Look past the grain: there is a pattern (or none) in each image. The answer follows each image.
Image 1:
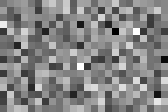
only noise
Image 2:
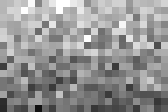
a smooth slope
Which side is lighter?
top
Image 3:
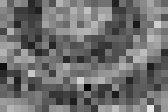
rings round one point
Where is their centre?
top middle
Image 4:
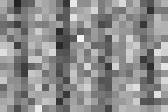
vertical stripes
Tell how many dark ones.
4
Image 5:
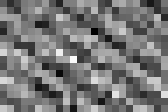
diagonal stripes
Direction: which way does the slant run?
top left to bottom right
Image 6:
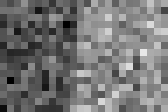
a sharp edge
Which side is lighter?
right
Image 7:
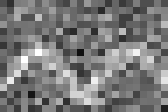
a wavy band
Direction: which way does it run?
left to right
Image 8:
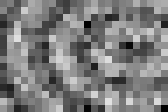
rings round one point
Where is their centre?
middle right
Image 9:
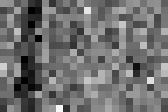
one vertical stripe
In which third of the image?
left
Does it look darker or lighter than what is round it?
darker
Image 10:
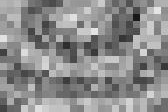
rings round one point
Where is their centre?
top middle
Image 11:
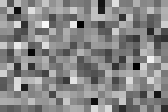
only noise
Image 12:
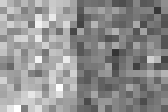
a sharp edge
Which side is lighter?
left
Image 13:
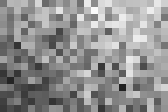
a smooth slope
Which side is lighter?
top right
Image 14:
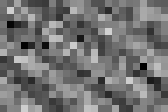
diagonal stripes
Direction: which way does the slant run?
top left to bottom right
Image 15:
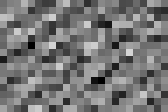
diagonal stripes
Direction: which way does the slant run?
bottom left to top right
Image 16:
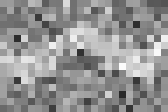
a wavy band
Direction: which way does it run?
left to right
